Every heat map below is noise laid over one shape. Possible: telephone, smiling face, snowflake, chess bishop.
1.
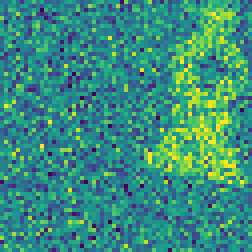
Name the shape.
chess bishop
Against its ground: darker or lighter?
lighter
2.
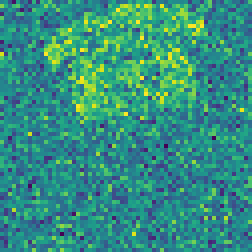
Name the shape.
telephone
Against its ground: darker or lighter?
lighter
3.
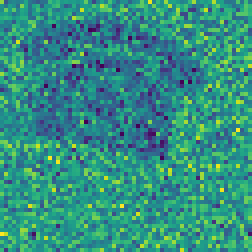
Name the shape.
telephone
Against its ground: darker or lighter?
darker
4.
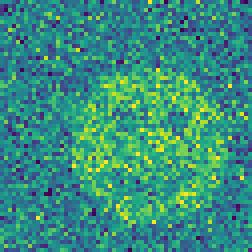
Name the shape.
smiling face
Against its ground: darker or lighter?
lighter
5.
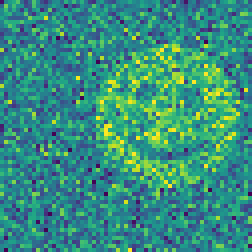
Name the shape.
smiling face
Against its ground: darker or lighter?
lighter
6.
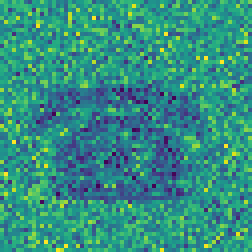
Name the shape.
telephone
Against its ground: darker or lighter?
darker
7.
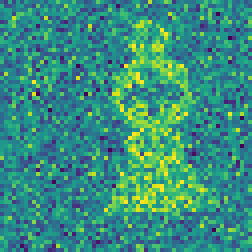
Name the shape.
chess bishop
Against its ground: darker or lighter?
lighter
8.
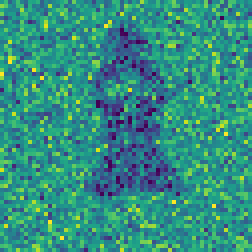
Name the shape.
chess bishop
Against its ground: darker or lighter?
darker
